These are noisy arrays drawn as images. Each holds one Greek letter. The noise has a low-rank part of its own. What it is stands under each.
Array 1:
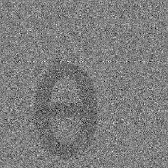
dark theta
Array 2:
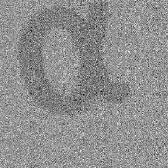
dark alpha
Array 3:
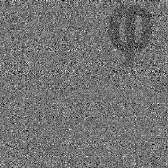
dark phi, top right
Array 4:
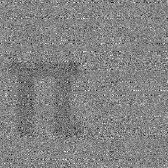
dark pi
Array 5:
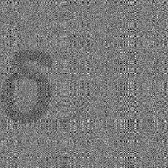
dark delta, middle left
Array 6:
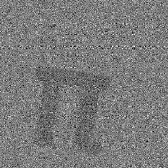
dark pi
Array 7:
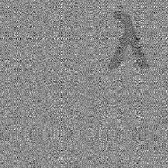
dark lambda, top right
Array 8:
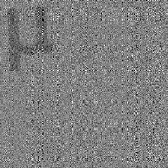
dark mu, top left
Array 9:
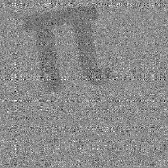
dark pi
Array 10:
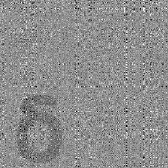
dark delta, bottom left
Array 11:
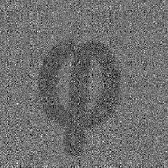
dark phi
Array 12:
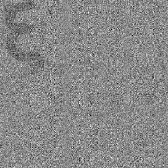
dark xi, top left
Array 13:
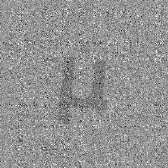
dark mu, centre
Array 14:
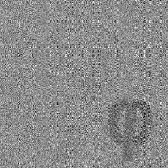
dark phi, bottom right
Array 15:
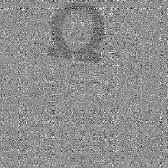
dark omega, top middle
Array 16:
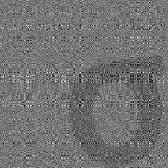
dark sigma
